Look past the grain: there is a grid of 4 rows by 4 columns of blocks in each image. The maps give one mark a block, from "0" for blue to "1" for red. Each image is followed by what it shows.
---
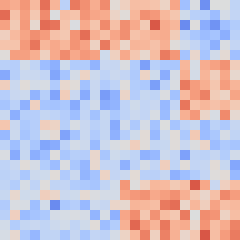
1110
0001
0000
0011
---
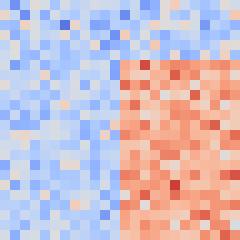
0000
0011
0011
0011
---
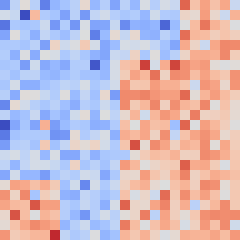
0001
0011
0011
1011
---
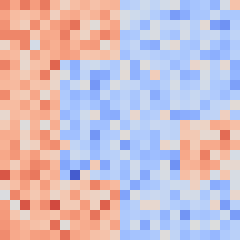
1100
1000
1001
1100
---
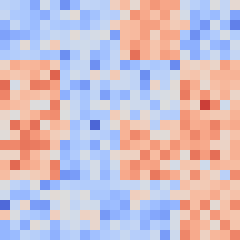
0010
1001
1011
0001
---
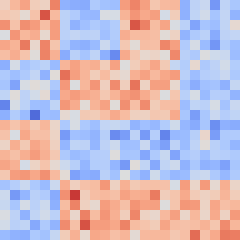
1010
0110
1000
0111
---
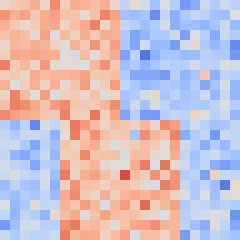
1100
1100
0110
0110
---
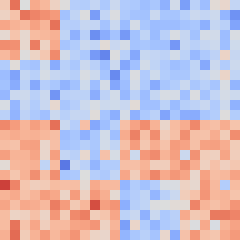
1000
0000
1011
1101
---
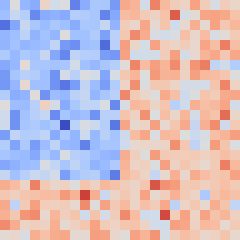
0011
0011
0011
1111
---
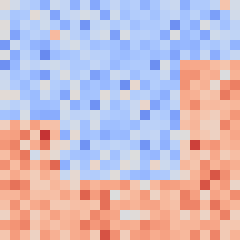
0000
0001
1001
1111
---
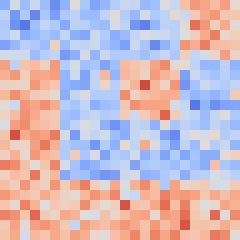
0001
1010
1000
1111
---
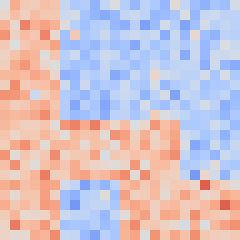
1000
1000
1110
1011
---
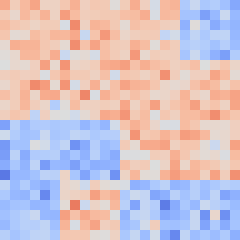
1110
1111
0011
0100
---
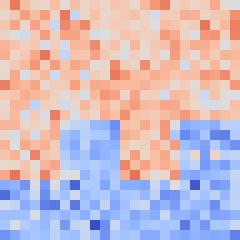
1111
1111
1010
0000
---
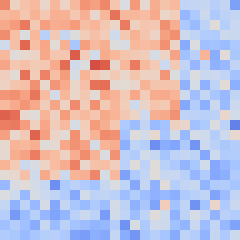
1110
1110
1100
0000
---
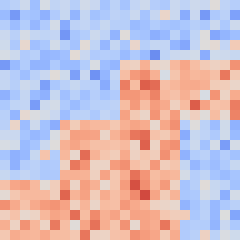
0000
0011
0110
1110
